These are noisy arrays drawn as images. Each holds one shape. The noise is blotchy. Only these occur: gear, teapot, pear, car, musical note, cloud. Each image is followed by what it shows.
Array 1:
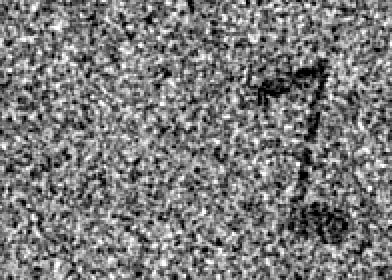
dark musical note
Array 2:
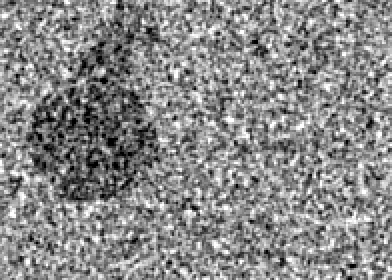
dark pear
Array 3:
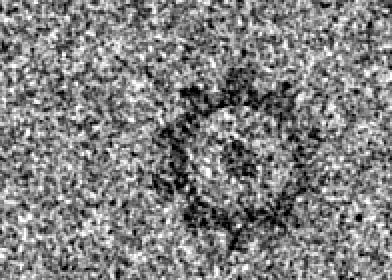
dark gear
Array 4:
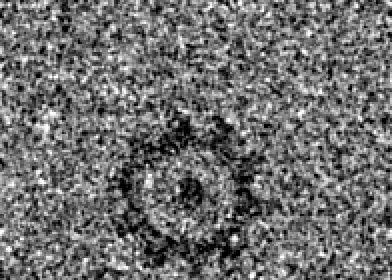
dark gear
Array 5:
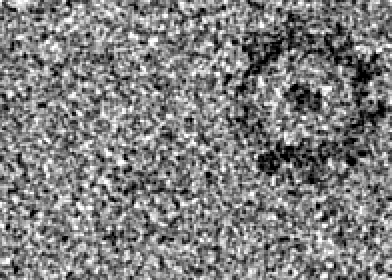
dark gear
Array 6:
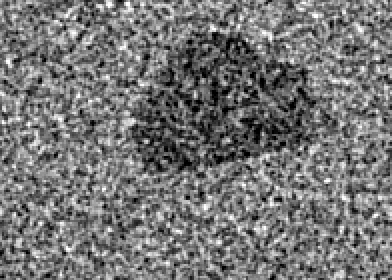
dark cloud
